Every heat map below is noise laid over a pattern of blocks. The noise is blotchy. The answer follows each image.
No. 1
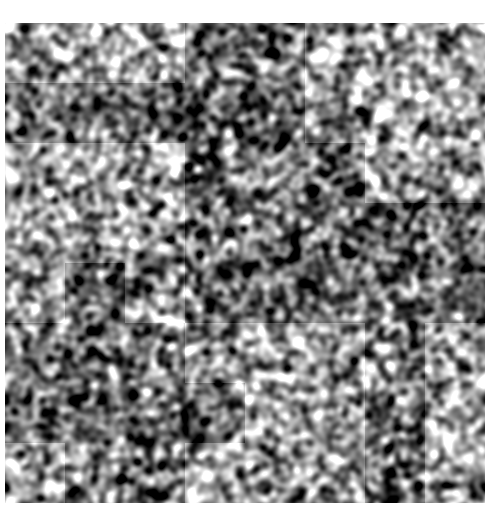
mirrored about the diagonal from the bottom left
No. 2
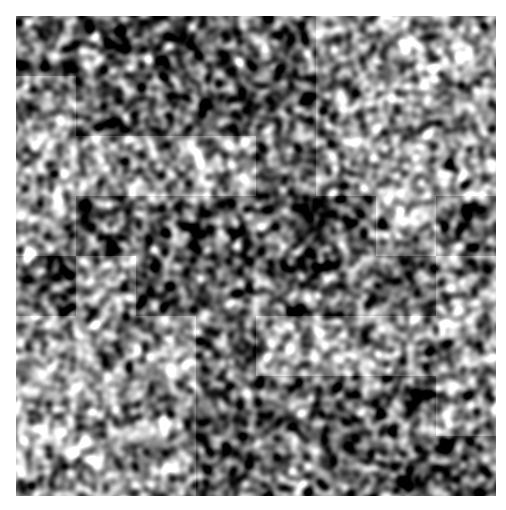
the same after a half turn
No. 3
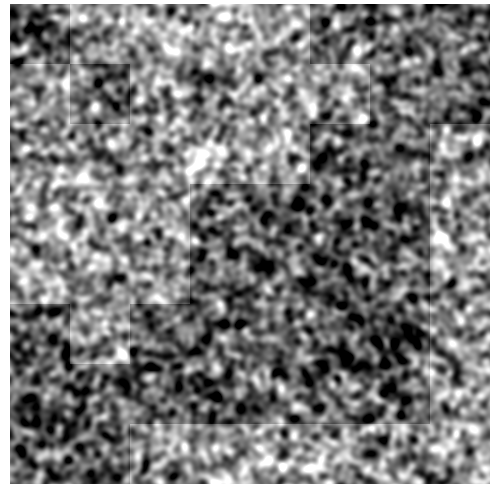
mirrored about the diagonal from the top left
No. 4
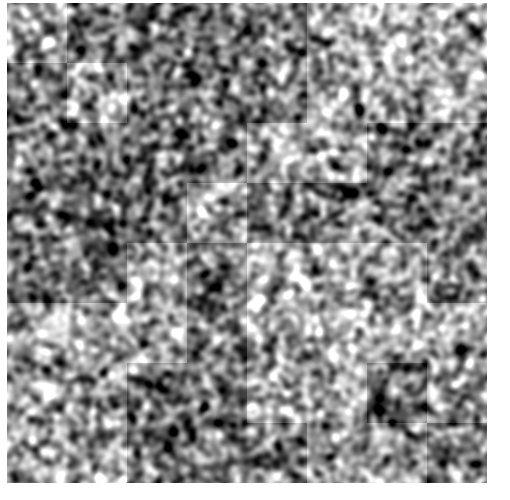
mirrored about the diagonal from the top left
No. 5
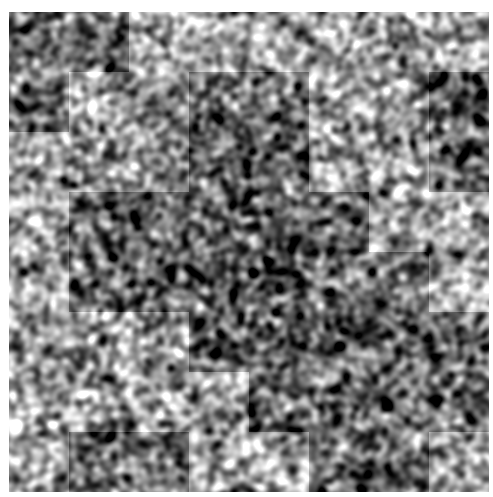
mirrored about the diagonal from the top left
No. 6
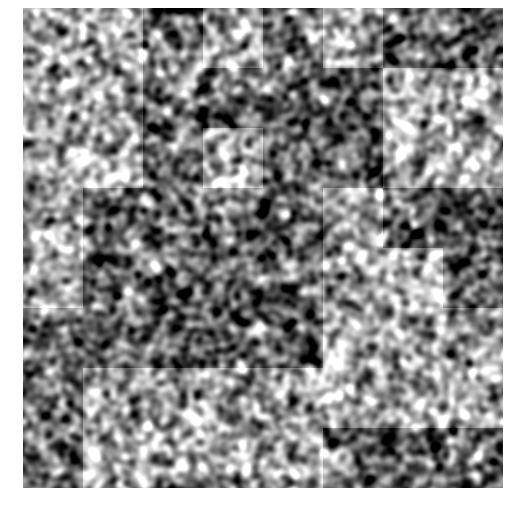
no symmetry
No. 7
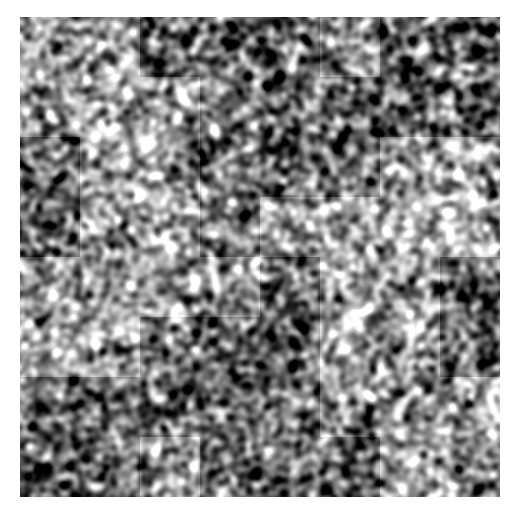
the same after a half turn
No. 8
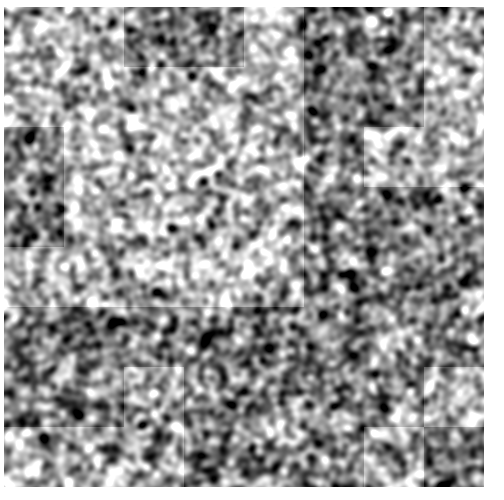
mirrored about the diagonal from the top left
